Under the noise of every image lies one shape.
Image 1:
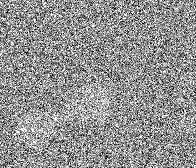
dumbbell
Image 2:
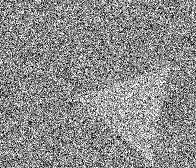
triangle
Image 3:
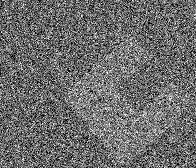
square with a notch
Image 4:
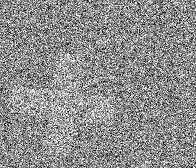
cross
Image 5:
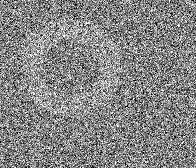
ring
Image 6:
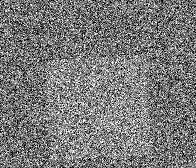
square
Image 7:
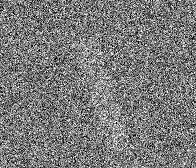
bar
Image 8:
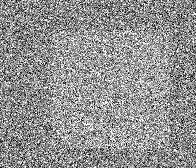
square
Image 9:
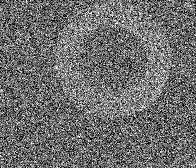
ring
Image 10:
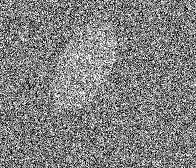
ellipse
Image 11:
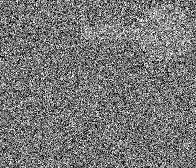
lollipop
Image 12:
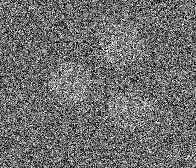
three dots
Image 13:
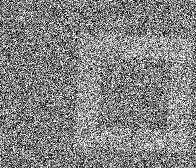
square frame
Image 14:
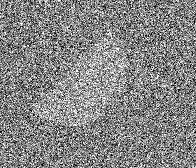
half disc
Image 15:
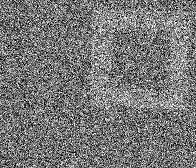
square frame
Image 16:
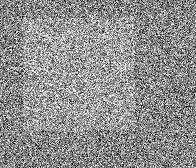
square
